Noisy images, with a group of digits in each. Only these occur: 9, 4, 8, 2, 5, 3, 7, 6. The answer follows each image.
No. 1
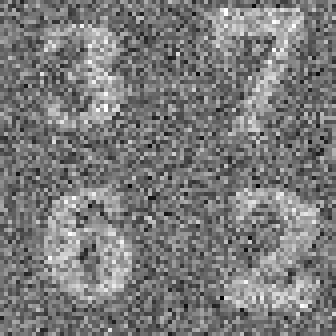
top left: 3; top right: 7; bottom left: 6; bottom right: 2
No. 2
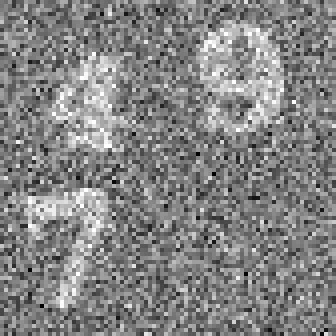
top left: 4; top right: 9; bottom left: 7
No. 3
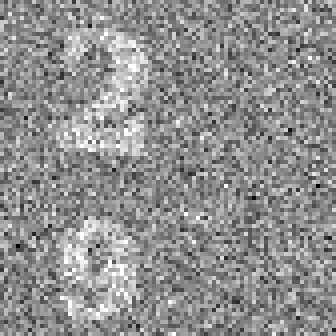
top left: 2; bottom left: 9
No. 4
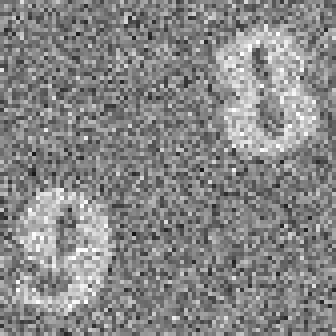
top right: 8; bottom left: 9
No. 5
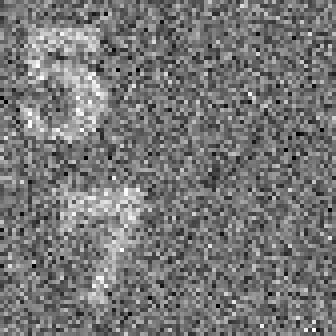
top left: 5; bottom left: 7
